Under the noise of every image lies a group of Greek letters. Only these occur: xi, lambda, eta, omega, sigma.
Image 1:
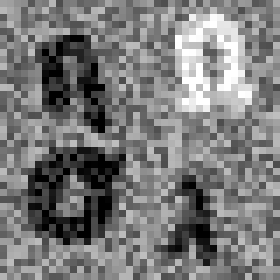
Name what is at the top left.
eta
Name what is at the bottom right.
lambda
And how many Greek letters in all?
4
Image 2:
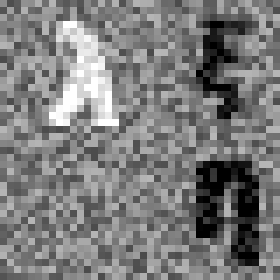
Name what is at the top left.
lambda
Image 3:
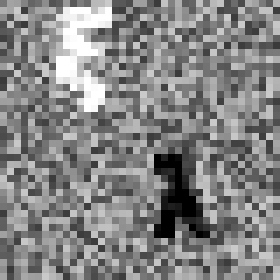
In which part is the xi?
top left
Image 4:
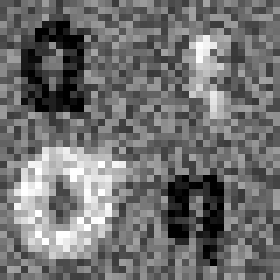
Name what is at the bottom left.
sigma
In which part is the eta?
bottom right
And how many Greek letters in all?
4
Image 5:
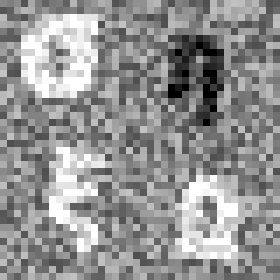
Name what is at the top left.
sigma
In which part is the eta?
top right
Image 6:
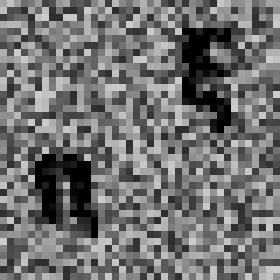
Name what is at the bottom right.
nothing
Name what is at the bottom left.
eta
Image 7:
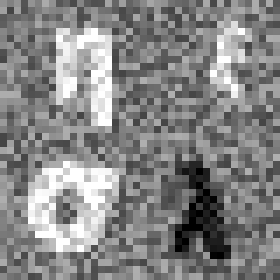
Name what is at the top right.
xi
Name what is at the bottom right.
lambda
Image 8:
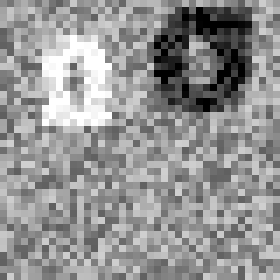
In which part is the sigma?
top right
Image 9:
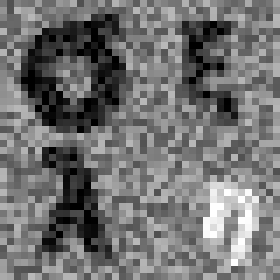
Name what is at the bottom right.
eta
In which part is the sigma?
top left
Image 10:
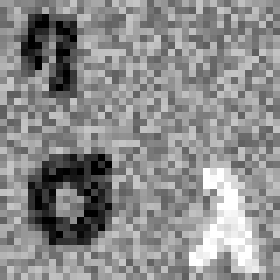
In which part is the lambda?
bottom right
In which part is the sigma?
bottom left
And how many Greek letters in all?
3
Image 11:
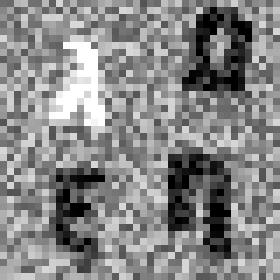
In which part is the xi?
bottom left
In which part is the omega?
top right
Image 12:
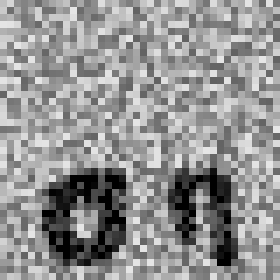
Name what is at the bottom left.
sigma
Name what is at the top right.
nothing
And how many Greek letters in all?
2
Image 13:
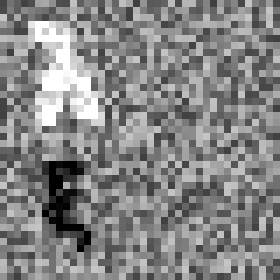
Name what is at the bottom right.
nothing
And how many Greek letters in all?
2
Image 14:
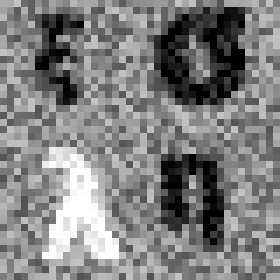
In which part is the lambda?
bottom left
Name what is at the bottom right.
eta
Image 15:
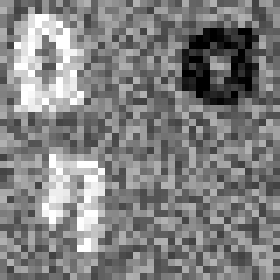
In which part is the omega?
top left
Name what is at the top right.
sigma
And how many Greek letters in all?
3
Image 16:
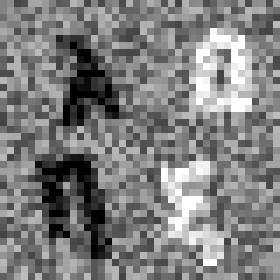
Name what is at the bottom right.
xi
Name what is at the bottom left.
eta
